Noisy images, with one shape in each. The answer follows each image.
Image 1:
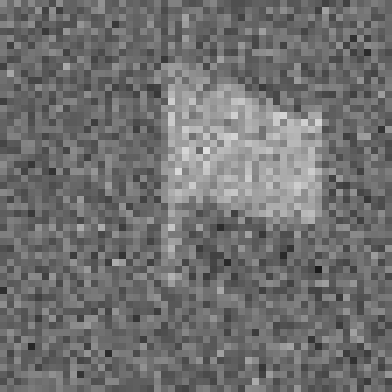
light flag
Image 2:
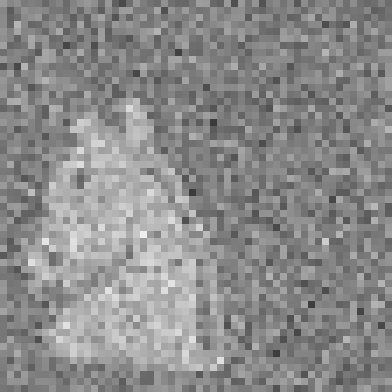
light chess knight
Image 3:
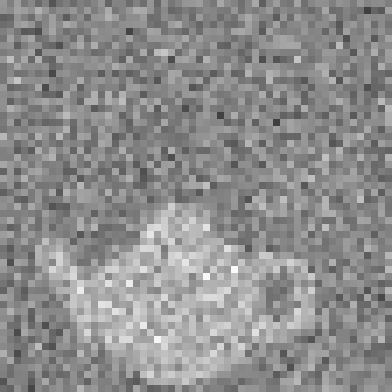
light teapot
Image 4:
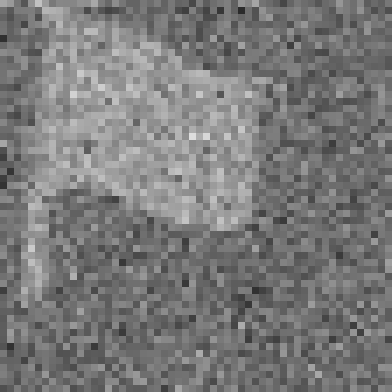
light flag
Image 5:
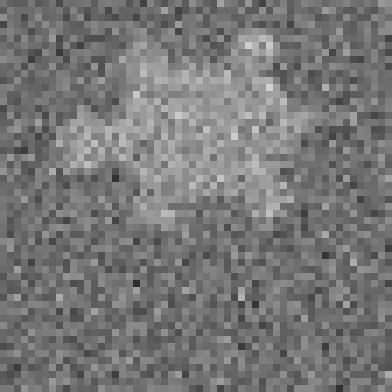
light turtle
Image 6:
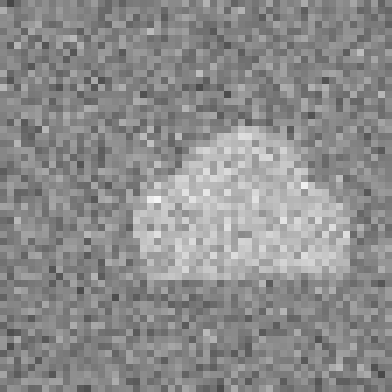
light cloud
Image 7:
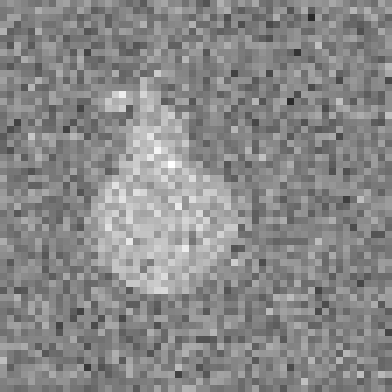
light pear
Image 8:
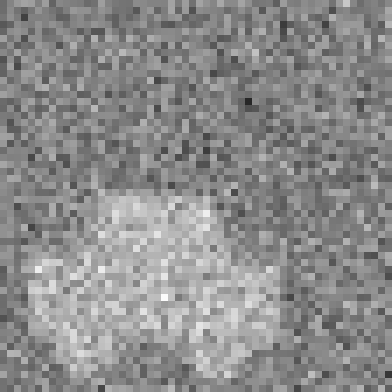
light car
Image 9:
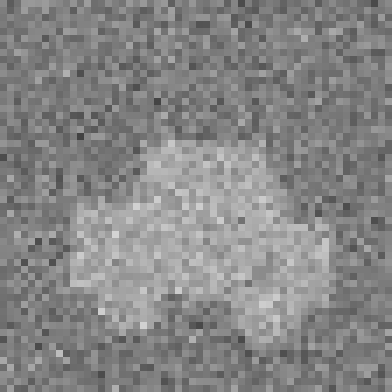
light car
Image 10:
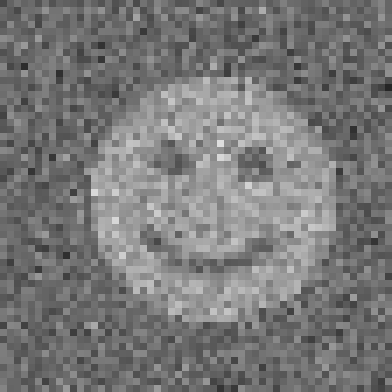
light smiling face
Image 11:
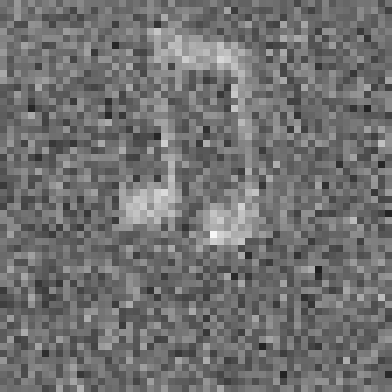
light pair of musical notes
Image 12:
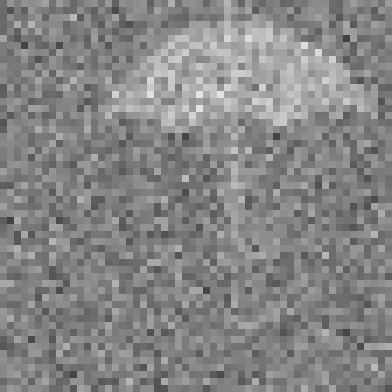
light umbrella
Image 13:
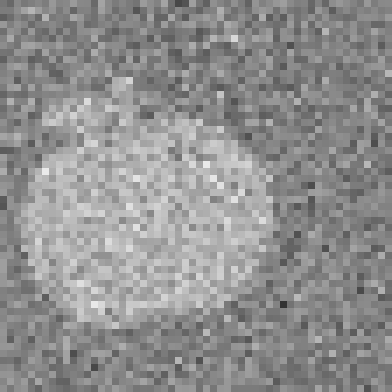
light apple
